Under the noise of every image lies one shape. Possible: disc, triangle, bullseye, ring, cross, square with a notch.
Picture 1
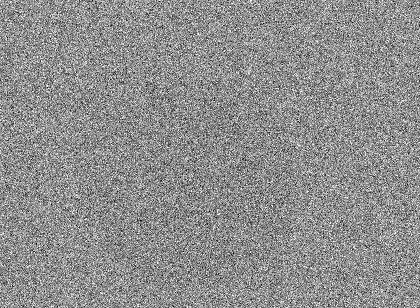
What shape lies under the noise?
disc
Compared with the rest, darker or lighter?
darker
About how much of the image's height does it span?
two thirds
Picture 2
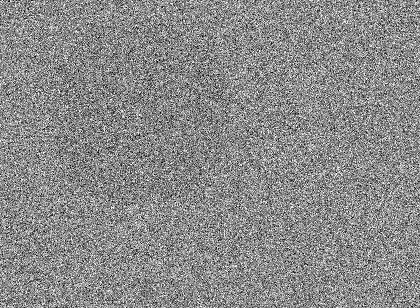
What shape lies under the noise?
disc
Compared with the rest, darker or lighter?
darker
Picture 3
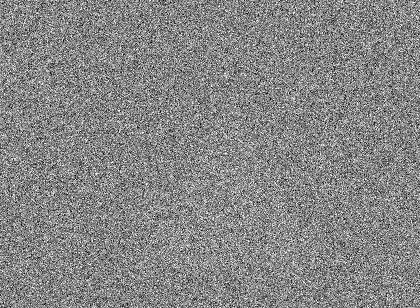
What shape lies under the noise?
triangle
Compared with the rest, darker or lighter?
lighter
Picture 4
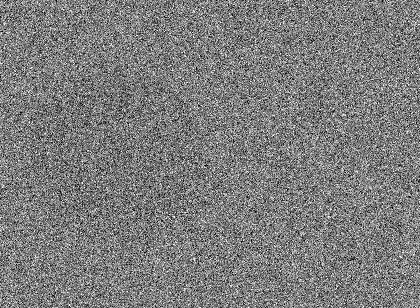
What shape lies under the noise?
disc
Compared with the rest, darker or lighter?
darker
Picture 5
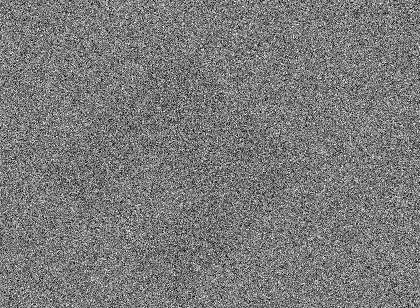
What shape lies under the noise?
square with a notch
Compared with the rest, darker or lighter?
darker
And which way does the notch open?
down and left
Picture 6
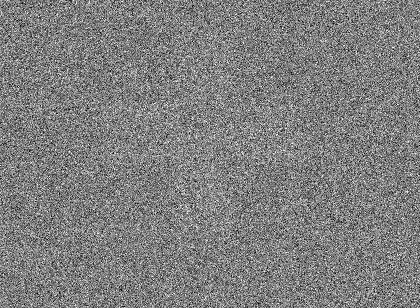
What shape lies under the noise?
cross
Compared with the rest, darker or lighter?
lighter
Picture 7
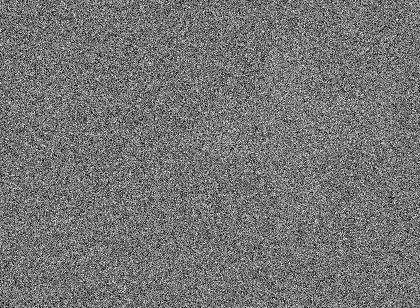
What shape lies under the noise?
cross
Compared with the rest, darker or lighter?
lighter
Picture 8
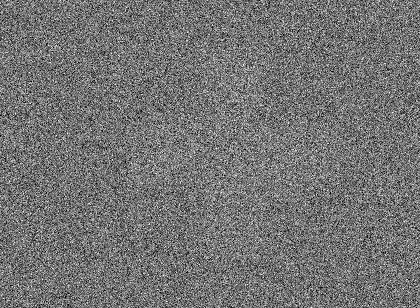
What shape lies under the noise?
cross
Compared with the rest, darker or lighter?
lighter
